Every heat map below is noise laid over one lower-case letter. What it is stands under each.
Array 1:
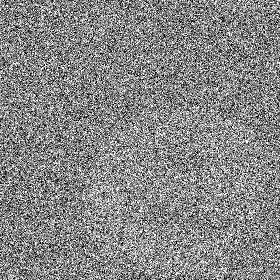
e
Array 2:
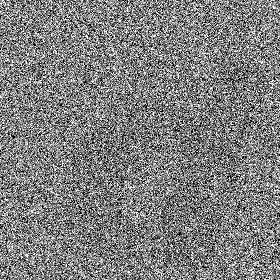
d
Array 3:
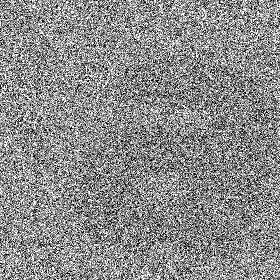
a
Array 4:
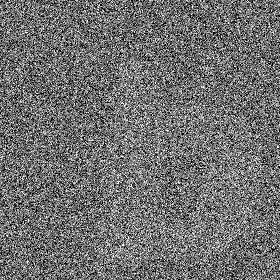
b
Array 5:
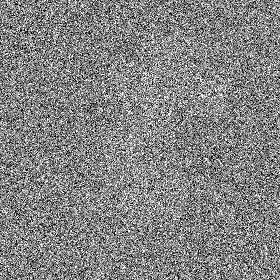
t
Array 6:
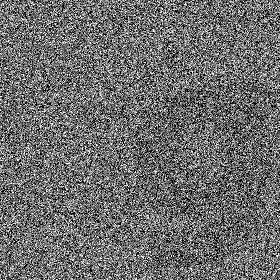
g
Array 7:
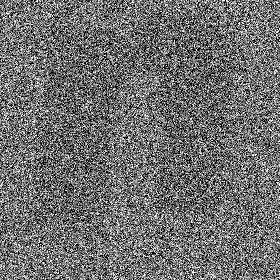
n
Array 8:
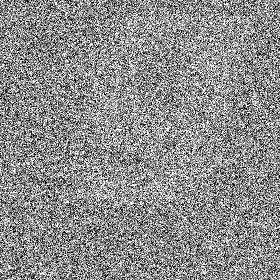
g
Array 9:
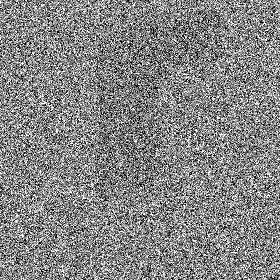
r
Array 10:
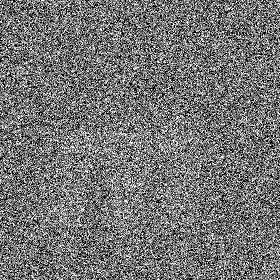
m
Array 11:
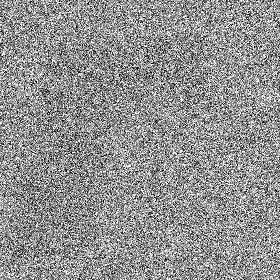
r
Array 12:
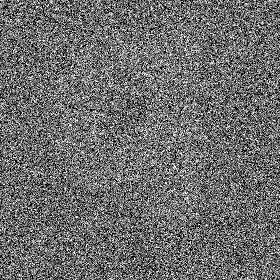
q
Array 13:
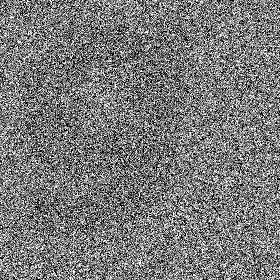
g
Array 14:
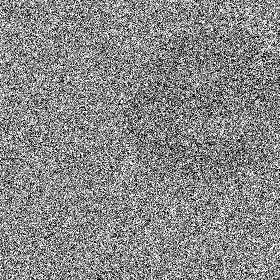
e
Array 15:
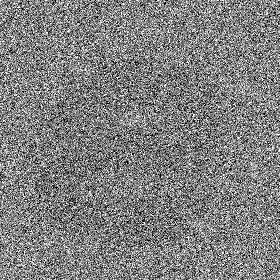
e
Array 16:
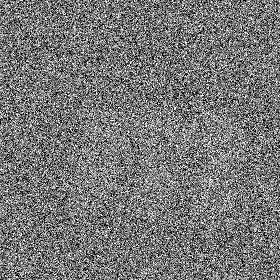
m
